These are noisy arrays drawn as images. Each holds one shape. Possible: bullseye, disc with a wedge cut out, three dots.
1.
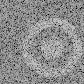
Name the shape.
bullseye
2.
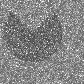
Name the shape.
disc with a wedge cut out
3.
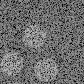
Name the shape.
three dots
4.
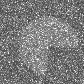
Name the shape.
disc with a wedge cut out
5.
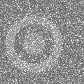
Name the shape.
bullseye
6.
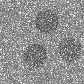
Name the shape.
three dots
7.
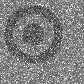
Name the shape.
bullseye
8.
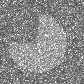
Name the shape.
disc with a wedge cut out
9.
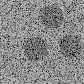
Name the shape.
three dots
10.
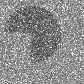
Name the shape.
disc with a wedge cut out
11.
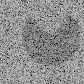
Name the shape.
disc with a wedge cut out
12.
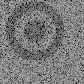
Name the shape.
bullseye
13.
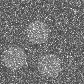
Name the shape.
three dots
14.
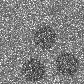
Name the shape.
three dots
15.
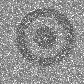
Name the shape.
bullseye
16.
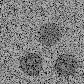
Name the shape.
three dots
